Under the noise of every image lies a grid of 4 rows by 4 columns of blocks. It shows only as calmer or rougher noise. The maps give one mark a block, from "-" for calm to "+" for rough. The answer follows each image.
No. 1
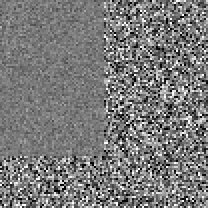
--++
--++
--++
++++
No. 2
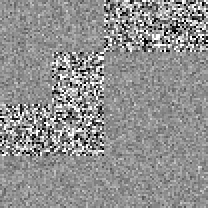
--++
-+--
++--
----
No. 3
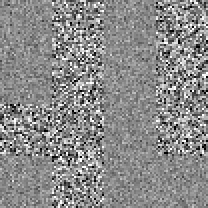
-+-+
-+-+
++-+
-+--
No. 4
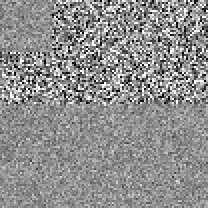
-+++
++++
----
----
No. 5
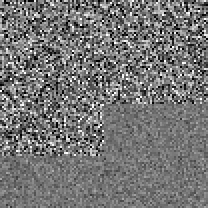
++++
++++
++--
----
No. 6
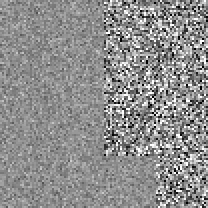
--++
--++
--++
---+
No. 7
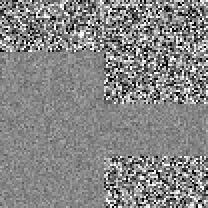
++++
--++
----
--++
